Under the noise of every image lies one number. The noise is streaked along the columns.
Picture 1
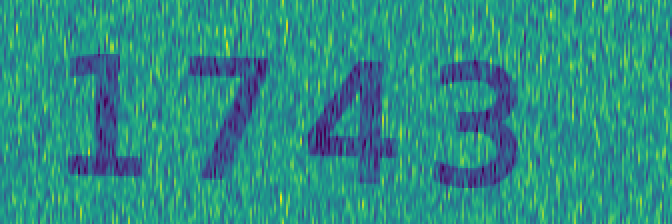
1743
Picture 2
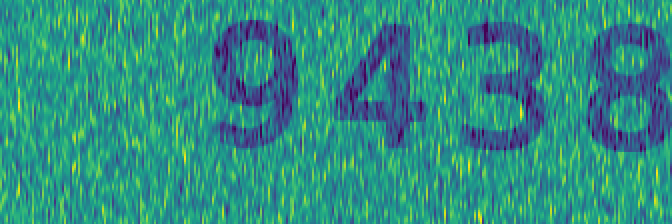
9438
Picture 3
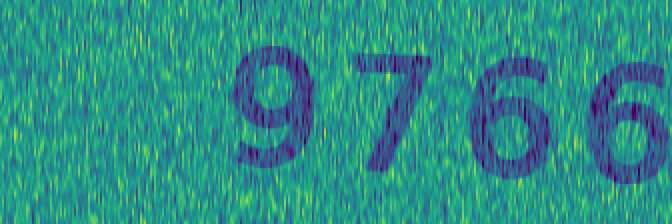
9766
